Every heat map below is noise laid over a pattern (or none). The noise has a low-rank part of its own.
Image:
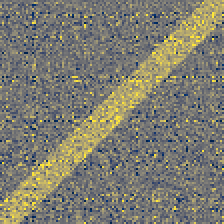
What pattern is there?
a diagonal band
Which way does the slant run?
bottom left to top right
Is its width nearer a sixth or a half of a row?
a sixth
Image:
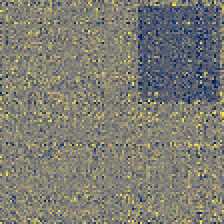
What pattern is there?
one block
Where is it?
top right
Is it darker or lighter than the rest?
darker
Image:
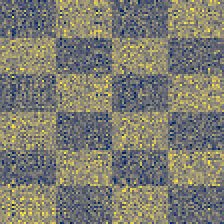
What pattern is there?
a checkerboard
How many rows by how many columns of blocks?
6 by 4
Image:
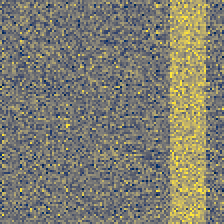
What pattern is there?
one band of columns
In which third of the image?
right
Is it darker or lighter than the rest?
lighter
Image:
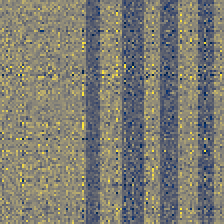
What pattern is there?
bands of columns
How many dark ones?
4
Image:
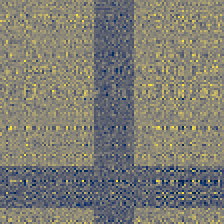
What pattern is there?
bands of rows crossing bands of columns
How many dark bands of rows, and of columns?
1 and 1
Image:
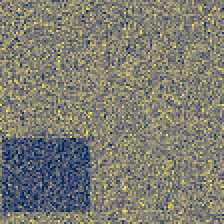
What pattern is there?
one block
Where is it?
bottom left
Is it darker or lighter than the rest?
darker
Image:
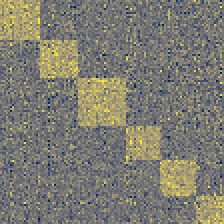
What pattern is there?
blocks along the diagonal
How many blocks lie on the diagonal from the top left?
6
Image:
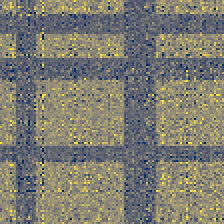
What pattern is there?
bands of rows crossing bands of columns
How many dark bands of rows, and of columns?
3 and 2
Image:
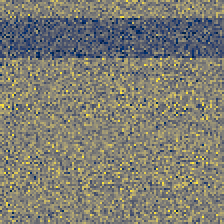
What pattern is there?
one band of rows
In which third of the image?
top
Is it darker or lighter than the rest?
darker
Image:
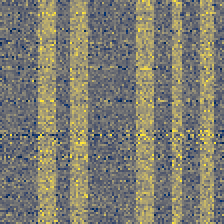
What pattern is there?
bands of columns
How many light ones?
5
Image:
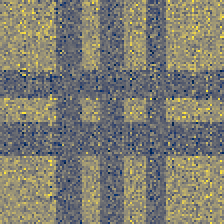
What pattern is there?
bands of rows crossing bands of columns
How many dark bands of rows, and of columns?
2 and 3
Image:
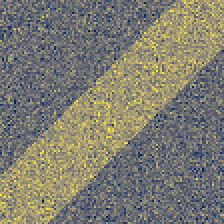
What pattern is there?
a diagonal band
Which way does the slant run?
bottom left to top right
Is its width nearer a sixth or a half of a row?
a half
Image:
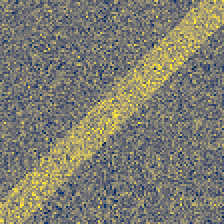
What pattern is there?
a diagonal band
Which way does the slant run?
bottom left to top right
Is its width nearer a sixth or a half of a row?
a sixth
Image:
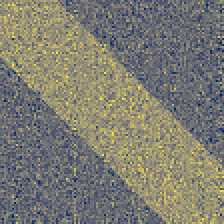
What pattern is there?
a diagonal band
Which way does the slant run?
top left to bottom right
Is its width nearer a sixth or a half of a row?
a half
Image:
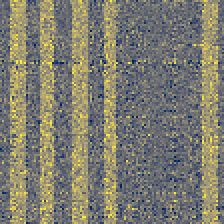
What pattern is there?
bands of columns
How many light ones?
5
